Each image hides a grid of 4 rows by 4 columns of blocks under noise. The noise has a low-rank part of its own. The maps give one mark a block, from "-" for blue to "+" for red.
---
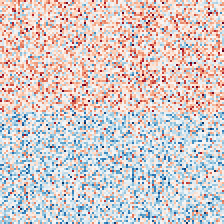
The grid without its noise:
++++
++++
----
----
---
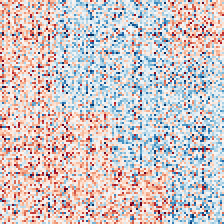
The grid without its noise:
+--+
+---
++--
+++-
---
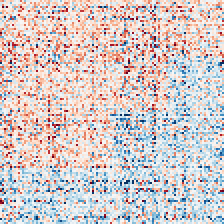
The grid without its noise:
++++
+++-
++--
----
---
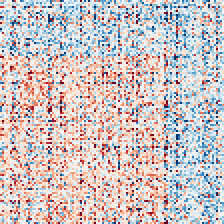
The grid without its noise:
----
+++-
+++-
+++-
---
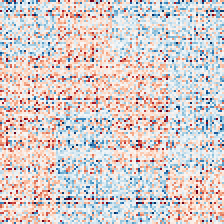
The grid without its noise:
-+--
+++-
+-+-
+--+
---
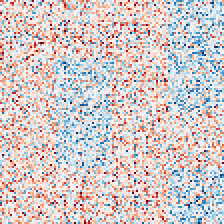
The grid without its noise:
+++-
+-+-
+-++
+++-
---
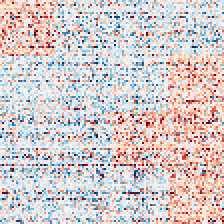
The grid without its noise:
+---
---+
--++
---+
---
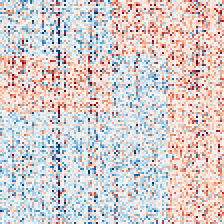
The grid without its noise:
--++
++-+
---+
---+
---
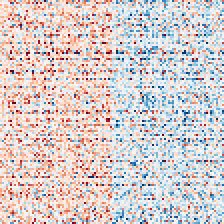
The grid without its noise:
++--
++--
++--
++--
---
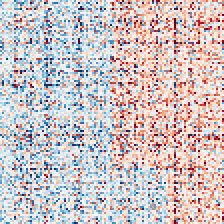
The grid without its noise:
--++
--++
--++
---+
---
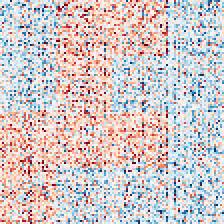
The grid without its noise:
-++-
-+--
+++-
+---
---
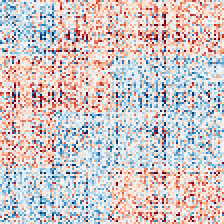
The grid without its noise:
-+++
++--
+---
--++
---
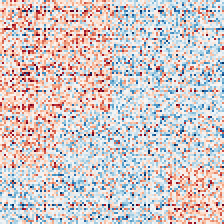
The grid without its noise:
++--
++--
+---
---+
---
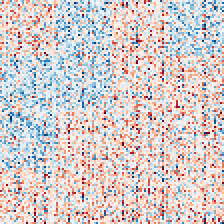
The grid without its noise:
+-+-
--++
-+++
++++
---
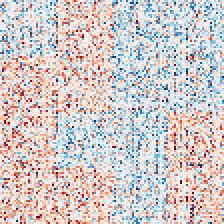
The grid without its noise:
-+--
++--
+--+
++-+
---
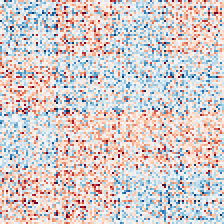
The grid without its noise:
-+-+
+---
-+++
++--
